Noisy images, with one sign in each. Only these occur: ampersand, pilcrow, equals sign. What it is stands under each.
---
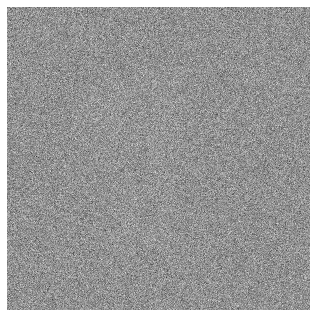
pilcrow
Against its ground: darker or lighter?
lighter
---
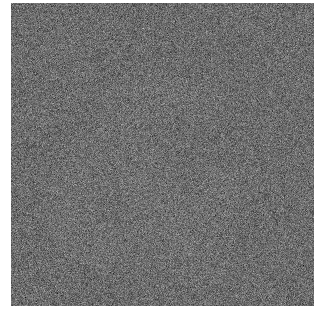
ampersand
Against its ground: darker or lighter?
lighter
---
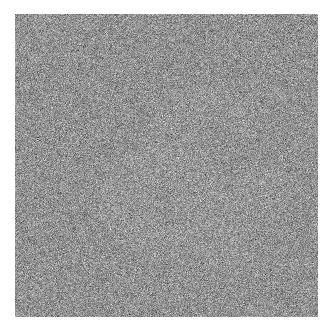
ampersand
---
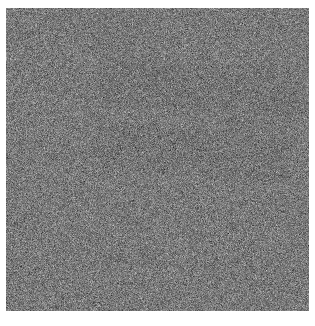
equals sign
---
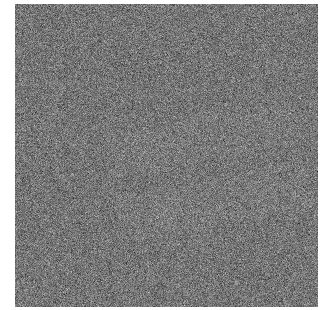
equals sign
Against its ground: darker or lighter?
lighter
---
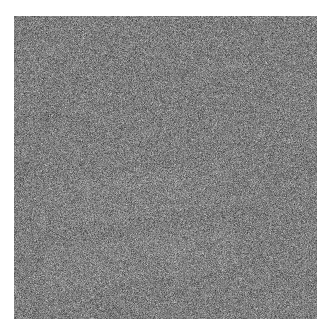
equals sign
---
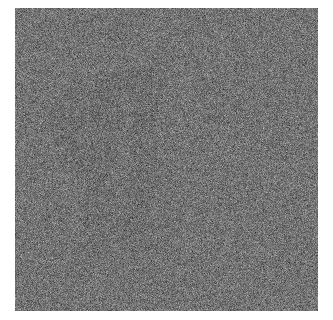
pilcrow
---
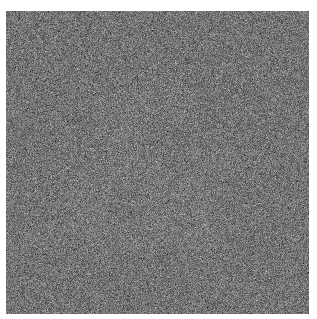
ampersand
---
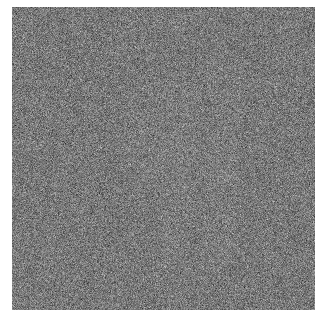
pilcrow
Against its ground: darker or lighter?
lighter
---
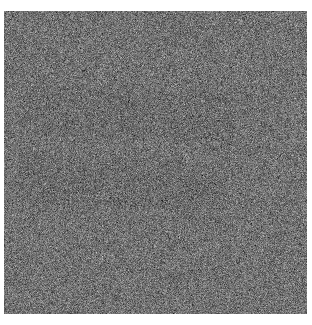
equals sign
